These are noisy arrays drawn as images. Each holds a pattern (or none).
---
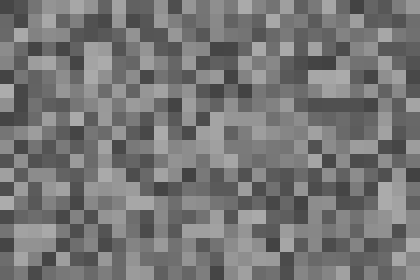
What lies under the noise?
only noise
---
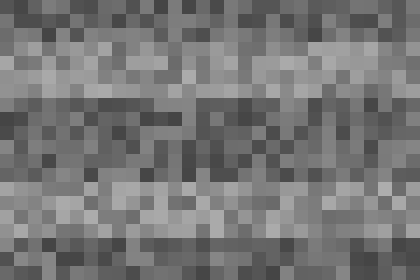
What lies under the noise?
horizontal stripes
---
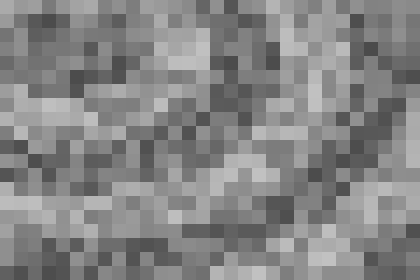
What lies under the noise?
rings round one point
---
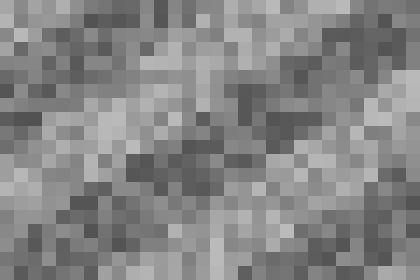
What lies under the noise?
diagonal stripes
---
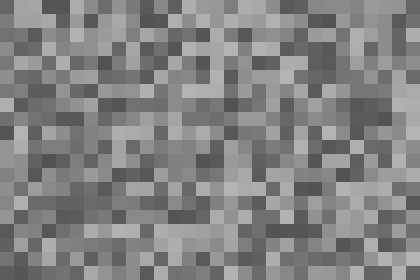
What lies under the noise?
only noise
